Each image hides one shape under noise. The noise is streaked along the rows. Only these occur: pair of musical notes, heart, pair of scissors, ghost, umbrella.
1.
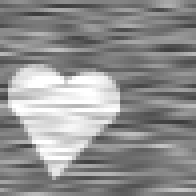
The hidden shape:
heart
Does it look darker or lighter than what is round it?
lighter
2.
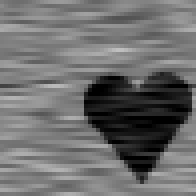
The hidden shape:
heart
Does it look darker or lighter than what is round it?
darker
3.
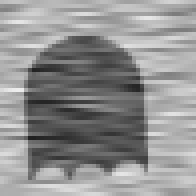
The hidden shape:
ghost
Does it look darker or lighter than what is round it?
darker
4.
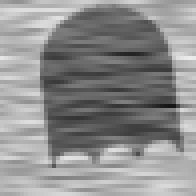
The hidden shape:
ghost
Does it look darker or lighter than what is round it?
darker
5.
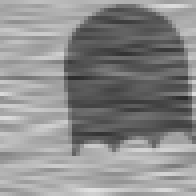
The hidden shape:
ghost
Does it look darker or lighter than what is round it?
darker
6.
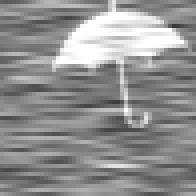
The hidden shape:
umbrella
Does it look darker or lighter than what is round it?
lighter
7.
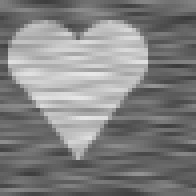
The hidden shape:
heart
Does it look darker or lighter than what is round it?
lighter
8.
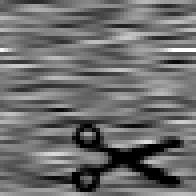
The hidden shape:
pair of scissors
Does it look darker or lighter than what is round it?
darker
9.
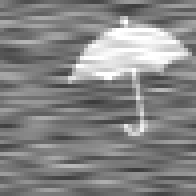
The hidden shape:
umbrella
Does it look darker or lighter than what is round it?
lighter
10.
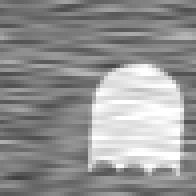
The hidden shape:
ghost
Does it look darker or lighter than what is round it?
lighter
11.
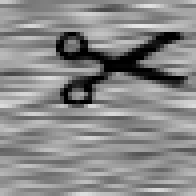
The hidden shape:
pair of scissors
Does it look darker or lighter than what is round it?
darker
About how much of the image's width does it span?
two thirds
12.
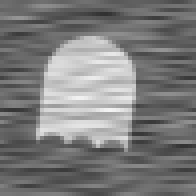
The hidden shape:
ghost
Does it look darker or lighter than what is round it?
lighter
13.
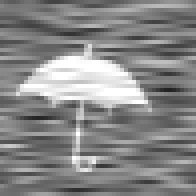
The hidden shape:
umbrella
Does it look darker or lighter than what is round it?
lighter
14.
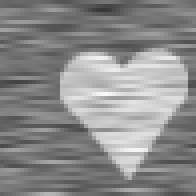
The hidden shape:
heart
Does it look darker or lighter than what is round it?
lighter
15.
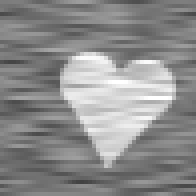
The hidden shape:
heart
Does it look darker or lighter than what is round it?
lighter
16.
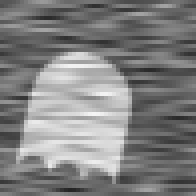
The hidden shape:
ghost
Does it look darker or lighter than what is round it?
lighter
